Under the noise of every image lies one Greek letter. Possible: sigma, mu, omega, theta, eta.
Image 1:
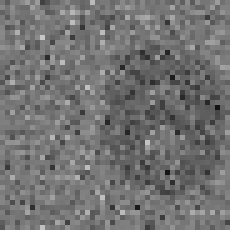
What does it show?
dark theta
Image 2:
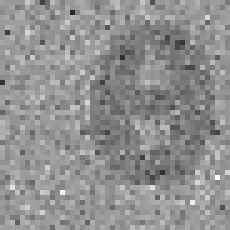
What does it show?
dark theta
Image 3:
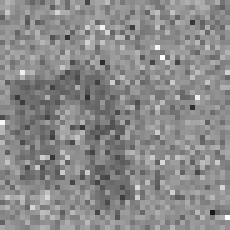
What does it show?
dark eta
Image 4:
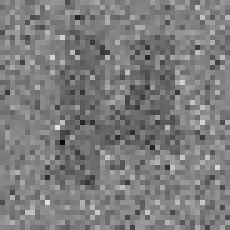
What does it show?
dark mu
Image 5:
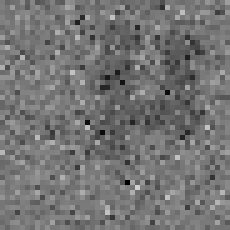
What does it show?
dark mu
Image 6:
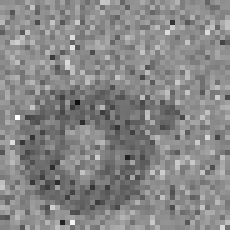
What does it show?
dark sigma
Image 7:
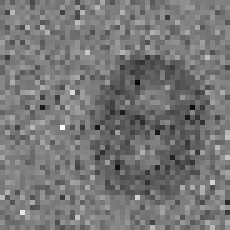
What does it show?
dark theta
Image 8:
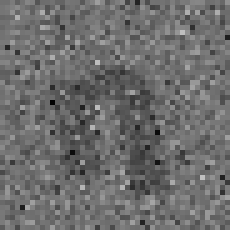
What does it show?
dark eta
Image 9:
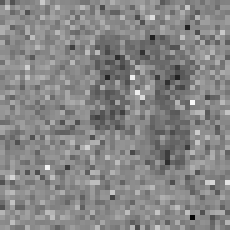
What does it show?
dark eta
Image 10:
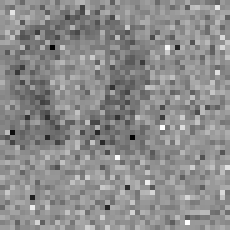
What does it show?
dark omega
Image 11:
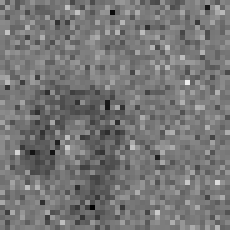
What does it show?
dark eta
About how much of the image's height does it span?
two thirds
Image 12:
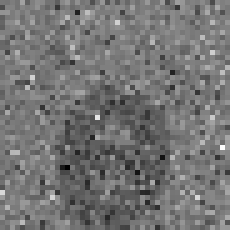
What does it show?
dark theta
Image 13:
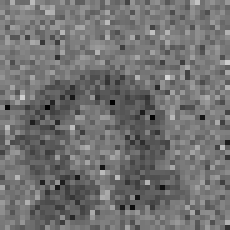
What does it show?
dark omega
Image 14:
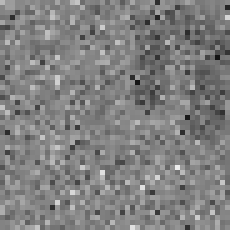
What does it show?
dark eta
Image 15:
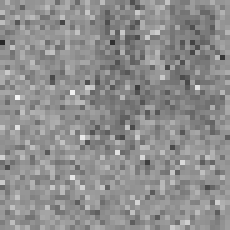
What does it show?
dark mu
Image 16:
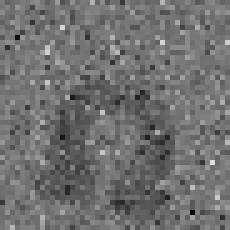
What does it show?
dark omega
